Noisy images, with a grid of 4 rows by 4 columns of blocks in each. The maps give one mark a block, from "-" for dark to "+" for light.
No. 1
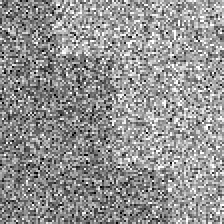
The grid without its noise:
-+++
--++
--++
---+
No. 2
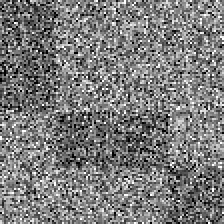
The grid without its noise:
-+++
-+++
+--+
+++-
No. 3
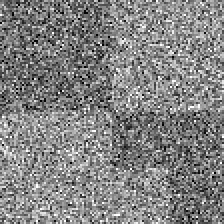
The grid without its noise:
--++
--++
++--
+++-
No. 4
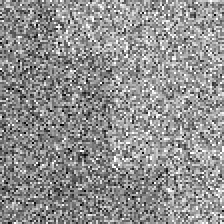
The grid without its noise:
-+++
--++
--++
---+
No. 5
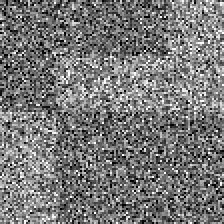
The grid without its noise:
---+
-+++
+---
+---
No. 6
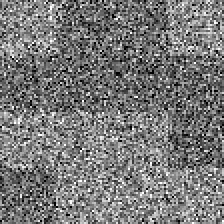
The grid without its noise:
+--+
----
+++-
-+++
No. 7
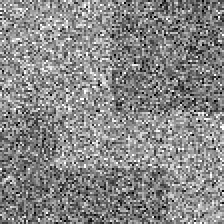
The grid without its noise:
++--
++--
-+++
---+
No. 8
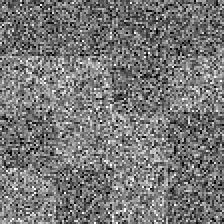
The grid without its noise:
----
++-+
-++-
+-+-
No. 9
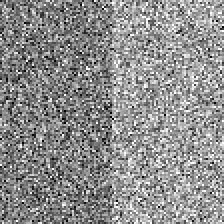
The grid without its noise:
--++
--++
--++
--++
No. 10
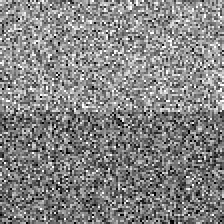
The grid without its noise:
++++
++++
----
----
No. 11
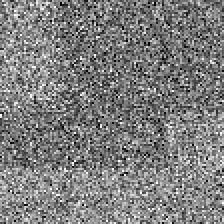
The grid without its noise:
+---
+---
---+
++++
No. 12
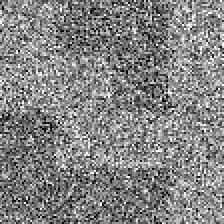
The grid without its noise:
+--+
++-+
-+++
---+
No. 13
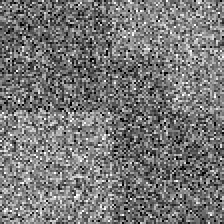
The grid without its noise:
--++
---+
++--
++--
